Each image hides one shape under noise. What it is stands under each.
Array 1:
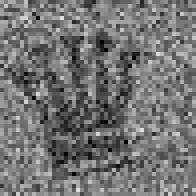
dark chess queen
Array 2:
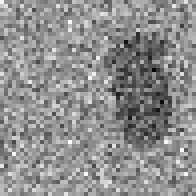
dark footprint
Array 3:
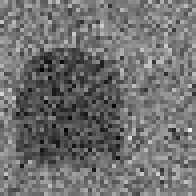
dark ghost
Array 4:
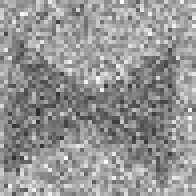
dark bow tie
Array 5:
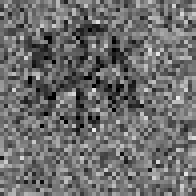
dark snowflake
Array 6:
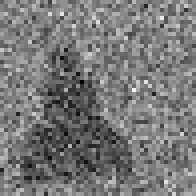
dark chess pawn
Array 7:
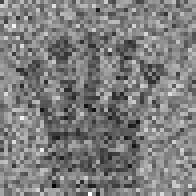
dark chess queen
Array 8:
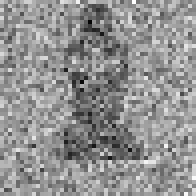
dark chess bishop
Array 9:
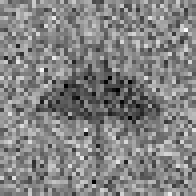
dark umbrella
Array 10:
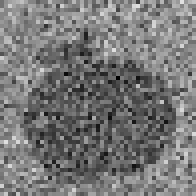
dark apple
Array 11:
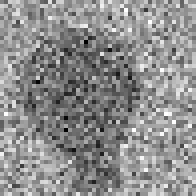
dark light bulb
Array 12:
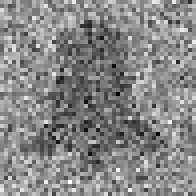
dark bell
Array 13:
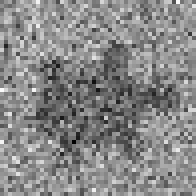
dark turtle
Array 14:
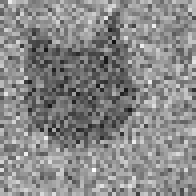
dark cat's head
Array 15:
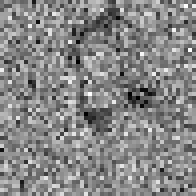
dark pair of musical notes
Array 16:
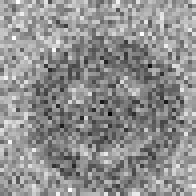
dark smiling face
